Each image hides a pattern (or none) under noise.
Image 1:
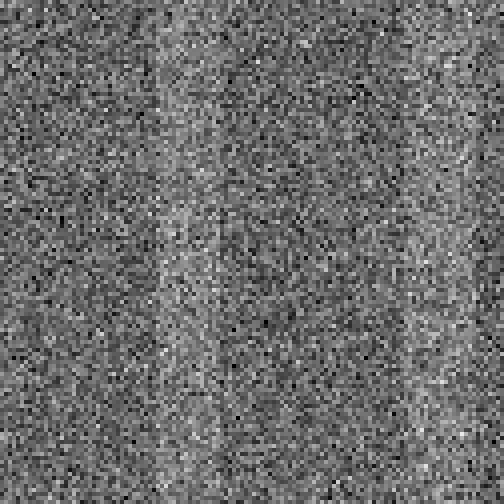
bands of columns
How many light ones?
2
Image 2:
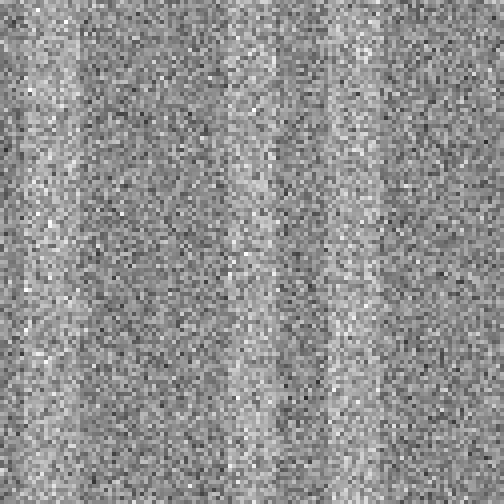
bands of columns
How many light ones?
3
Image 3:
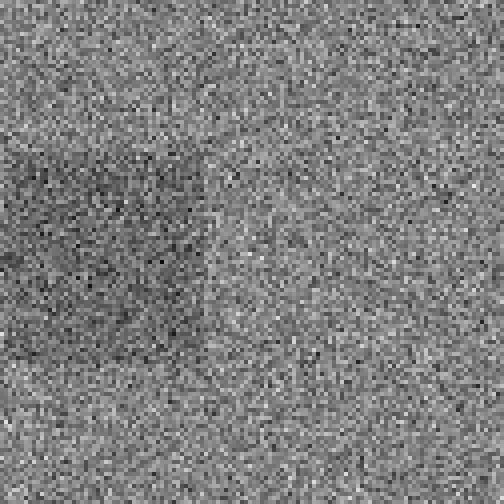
one block
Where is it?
middle left
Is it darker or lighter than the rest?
darker
